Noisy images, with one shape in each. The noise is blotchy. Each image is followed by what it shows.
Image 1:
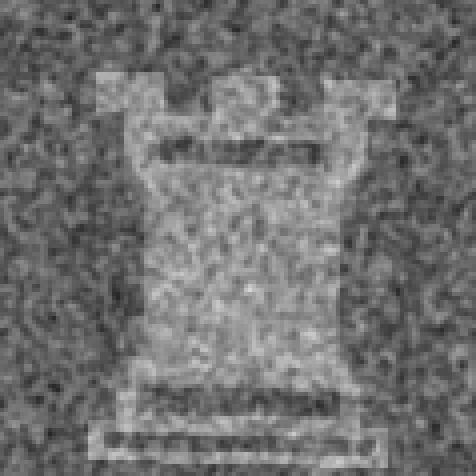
light chess rook
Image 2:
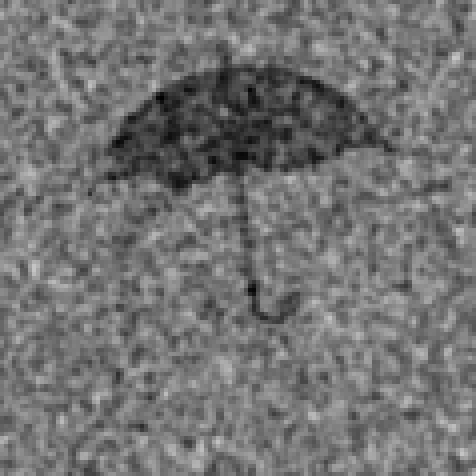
dark umbrella
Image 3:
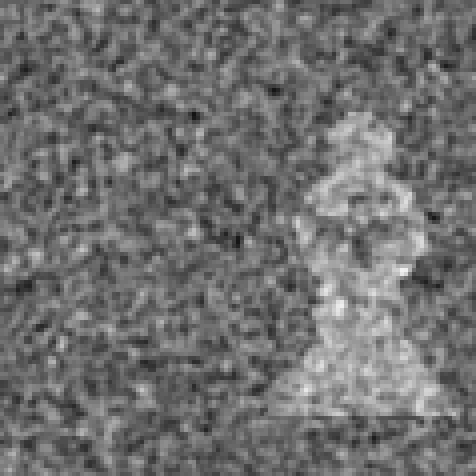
light chess bishop
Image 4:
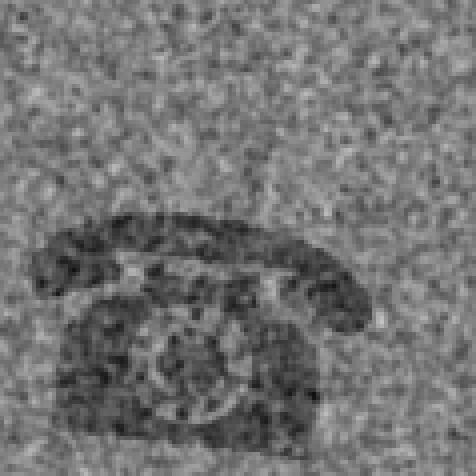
dark telephone
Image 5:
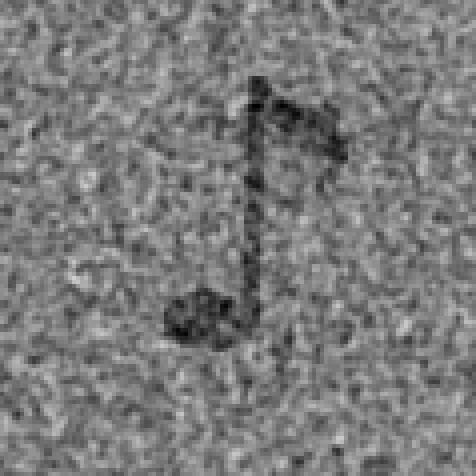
dark musical note
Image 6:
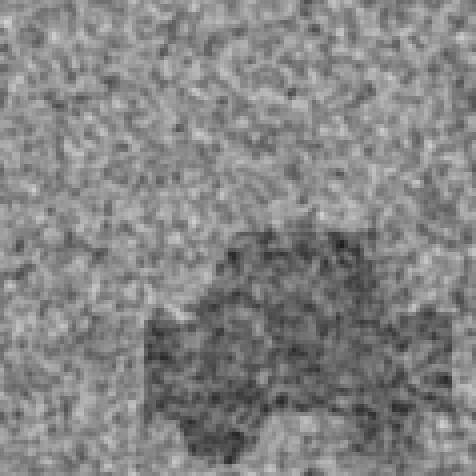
dark car
